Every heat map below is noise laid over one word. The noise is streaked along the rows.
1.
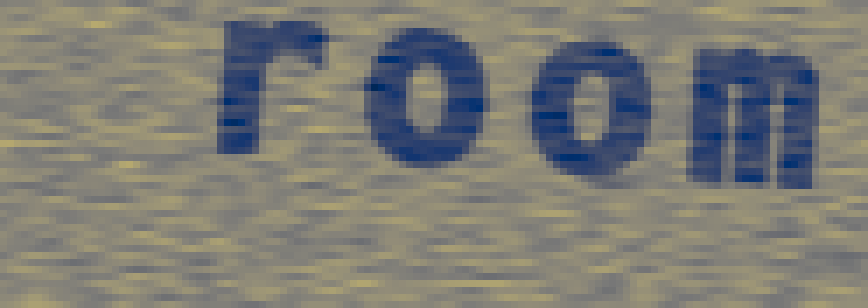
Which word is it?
room
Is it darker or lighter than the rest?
darker
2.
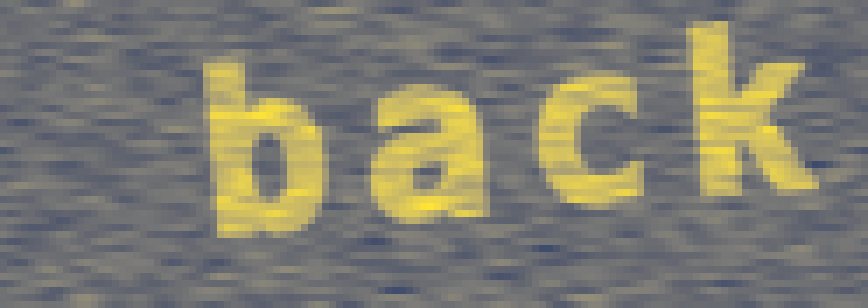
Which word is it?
back
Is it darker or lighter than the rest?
lighter
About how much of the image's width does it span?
two thirds
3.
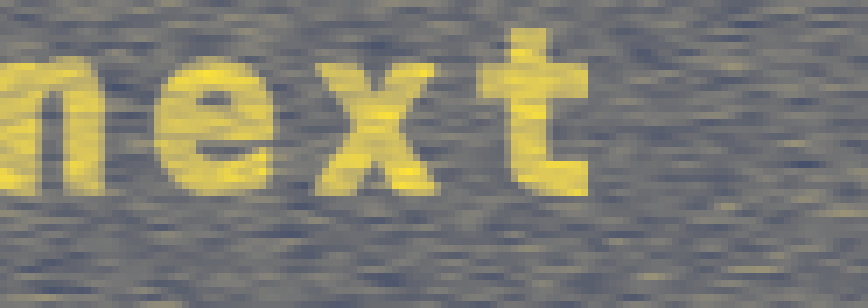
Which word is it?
next
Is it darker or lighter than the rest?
lighter
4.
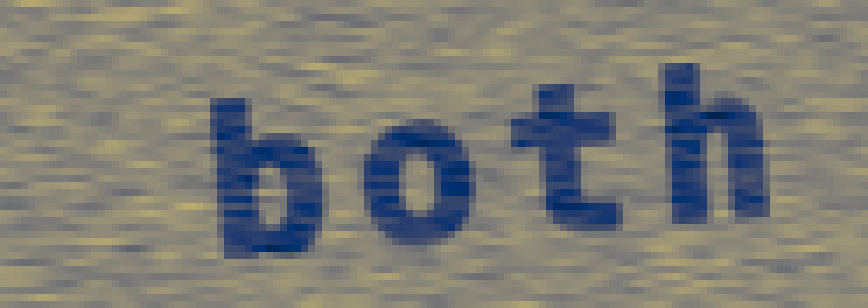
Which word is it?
both
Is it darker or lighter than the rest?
darker
